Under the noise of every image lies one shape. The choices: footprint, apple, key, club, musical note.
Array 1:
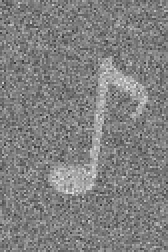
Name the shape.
musical note
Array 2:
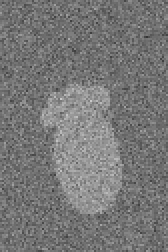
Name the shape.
footprint
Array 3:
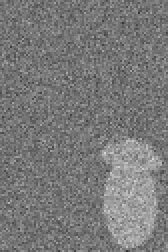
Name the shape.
footprint
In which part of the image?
bottom right
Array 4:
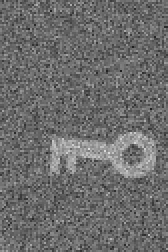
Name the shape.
key
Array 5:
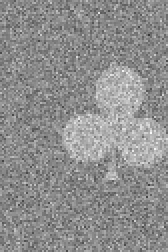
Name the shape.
club
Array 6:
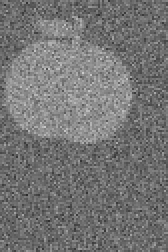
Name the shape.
apple
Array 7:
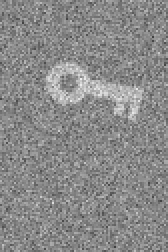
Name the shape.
key
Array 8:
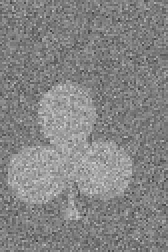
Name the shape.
club
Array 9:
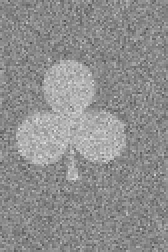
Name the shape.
club
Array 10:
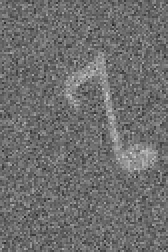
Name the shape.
musical note
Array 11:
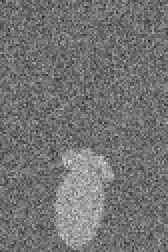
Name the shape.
footprint
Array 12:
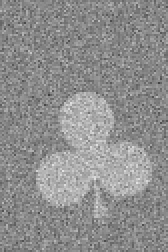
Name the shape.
club
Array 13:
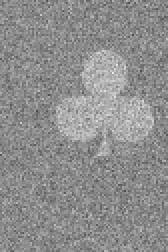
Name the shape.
club
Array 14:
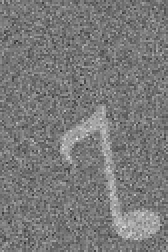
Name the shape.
musical note
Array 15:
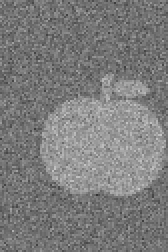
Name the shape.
apple
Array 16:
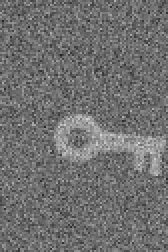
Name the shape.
key
